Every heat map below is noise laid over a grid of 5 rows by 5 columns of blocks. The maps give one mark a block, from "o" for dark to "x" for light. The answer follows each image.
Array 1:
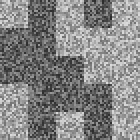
xoxox
ooxxx
oooxx
xooox
xoxox
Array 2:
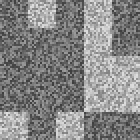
oxoxo
oooxo
oooxx
oooxx
xoxoo
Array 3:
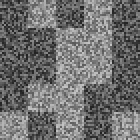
oxoxo
ooxxo
ooxxo
oxxoo
xoxox
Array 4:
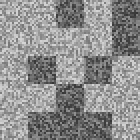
xxoxo
xxxxo
xoxox
xxoxx
xooox
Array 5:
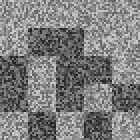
xxxxx
xooxx
oxoox
oxoxo
xoxox
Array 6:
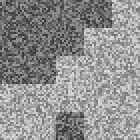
oooox
oooxx
ooxxx
xxxxx
xxoxx
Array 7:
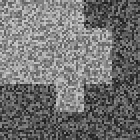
xxxoo
xxxxo
xxxxo
ooxoo
ooooo
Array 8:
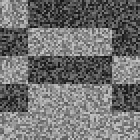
xoooo
oxxxo
xooox
oxxxo
xxxxx
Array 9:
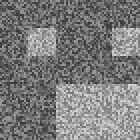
ooooo
oxoox
ooooo
ooxxx
ooxxx
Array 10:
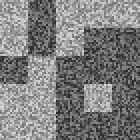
xoxxx
xoxoo
oxooo
xxoxo
xxooo
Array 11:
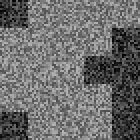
oxxxx
xxxxo
xxxoo
xxxxo
oxxxo
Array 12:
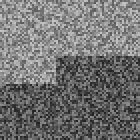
xxxxx
xxxxx
xxooo
ooooo
ooooo
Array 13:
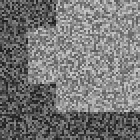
ooxxx
oxxxx
oxxxx
ooxxx
ooooo
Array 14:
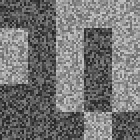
ooxxx
xoxox
xoxox
ooxox
oooxo
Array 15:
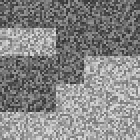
ooooo
xxooo
oooxx
ooxxx
xxxxx
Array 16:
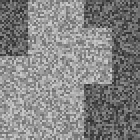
oxxoo
oxxxo
xxxxo
xxxoo
xxxoo
